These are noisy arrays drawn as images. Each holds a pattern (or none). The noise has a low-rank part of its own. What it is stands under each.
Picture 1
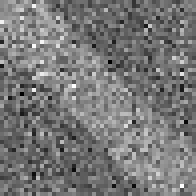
a diagonal band
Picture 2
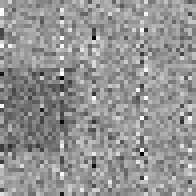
one block
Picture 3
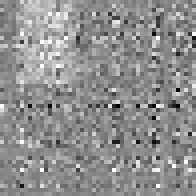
one block
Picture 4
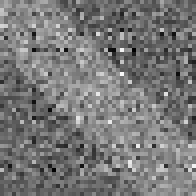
a diagonal band
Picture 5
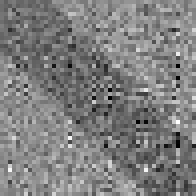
a diagonal band
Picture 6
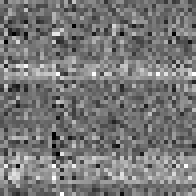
bands of rows
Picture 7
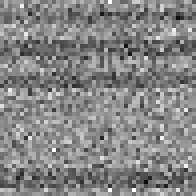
bands of rows
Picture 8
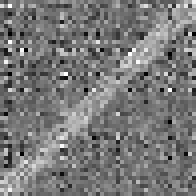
a diagonal band
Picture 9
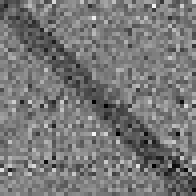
a diagonal band
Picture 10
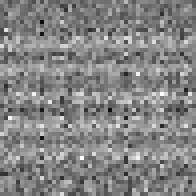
bands of rows
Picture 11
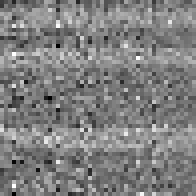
bands of rows
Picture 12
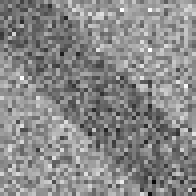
a diagonal band
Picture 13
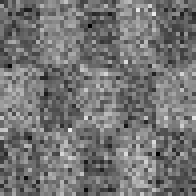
a checkerboard
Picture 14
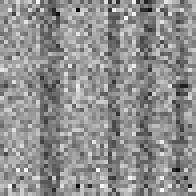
bands of columns
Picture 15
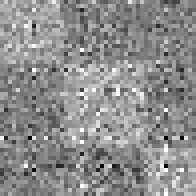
blocks along the diagonal
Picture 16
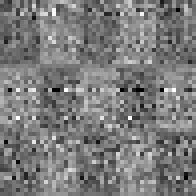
a checkerboard
